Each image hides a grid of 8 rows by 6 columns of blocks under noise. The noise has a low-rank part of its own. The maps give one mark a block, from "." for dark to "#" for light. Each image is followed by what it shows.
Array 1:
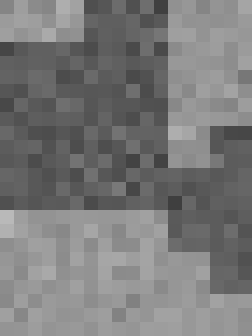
# # . . # #
. . . . # #
. . . . # #
. . . . # .
. . . . . .
# # # # . .
# # # # # .
# # # # # #
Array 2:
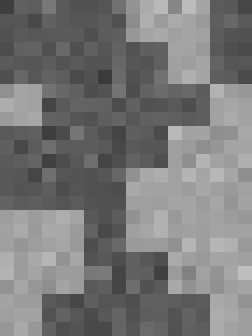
. . . # # .
. . . . # .
# . . . . #
. . . . # #
. . . # # #
# # . # # #
# # . . # #
# . . . . #
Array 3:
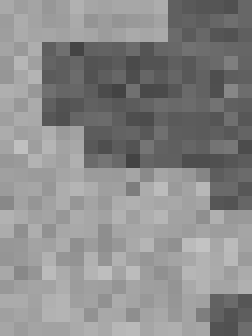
# # # # . .
# . . . . .
# . . . . .
# # . . . .
# # # # # .
# # # # # #
# # # # # #
# # # # # .
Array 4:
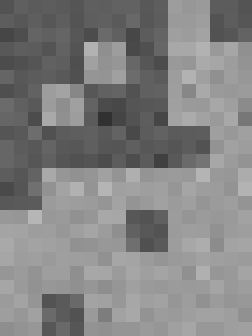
. . . . # .
. . # . # #
. # . . # #
. . . . . #
. # # # # #
# # # . # #
# # # # # #
# . # # # #
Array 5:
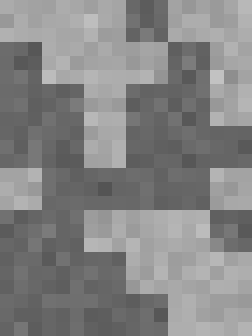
# # # . # #
. # # # . #
. . # . . #
. . # . . .
# . . . . #
. . # # # .
. . . # # #
. . . . # #
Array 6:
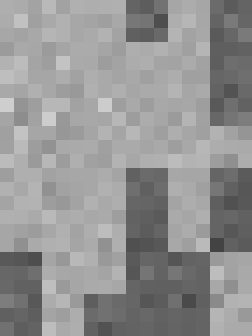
# # # . # .
# # # # # .
# # # # # .
# # # # # #
# # # . # .
# # # . # .
. # # . . #
. # . . . #
